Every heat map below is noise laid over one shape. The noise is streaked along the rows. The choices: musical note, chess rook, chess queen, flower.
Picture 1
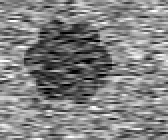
flower
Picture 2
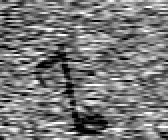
musical note
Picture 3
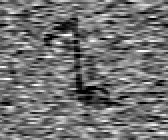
musical note
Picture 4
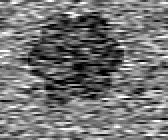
flower
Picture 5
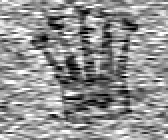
chess queen
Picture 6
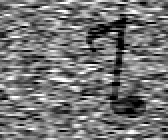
musical note
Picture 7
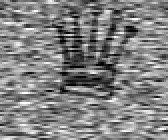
chess queen
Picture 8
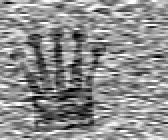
chess queen
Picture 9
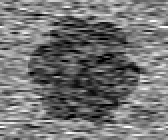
flower
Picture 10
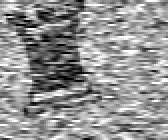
chess rook
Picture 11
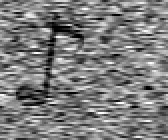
musical note
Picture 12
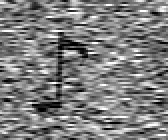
musical note
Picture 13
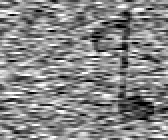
musical note
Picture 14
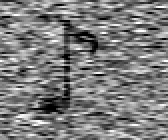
musical note
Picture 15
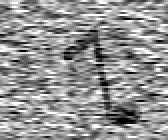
musical note
